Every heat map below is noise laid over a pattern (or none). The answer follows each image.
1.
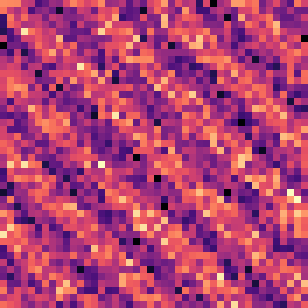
diagonal stripes
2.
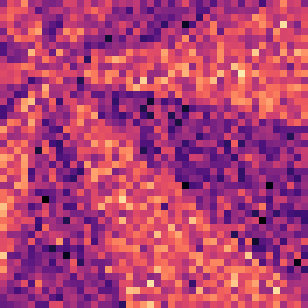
spokes from one point
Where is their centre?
top left
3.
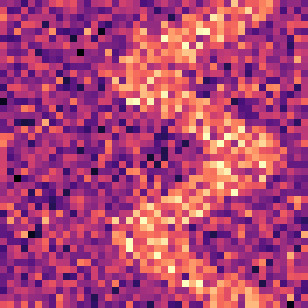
a wavy band
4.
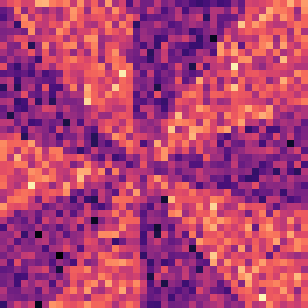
spokes from one point
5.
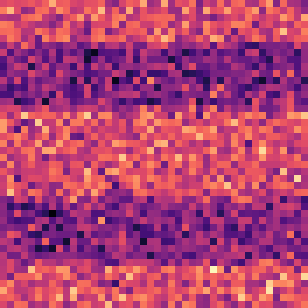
horizontal stripes
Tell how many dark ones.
2
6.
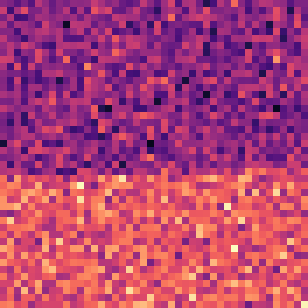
a sharp edge
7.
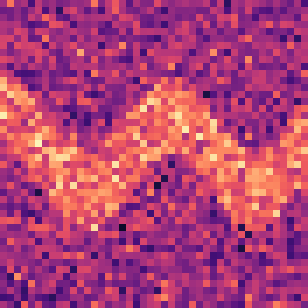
a wavy band
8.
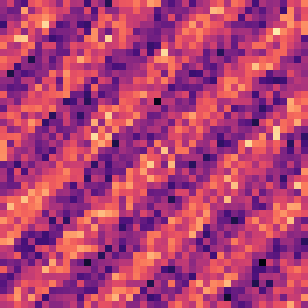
diagonal stripes
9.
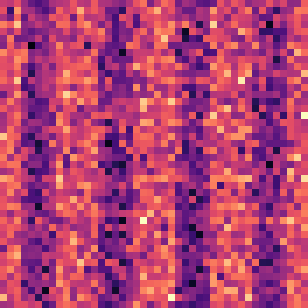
vertical stripes
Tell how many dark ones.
4
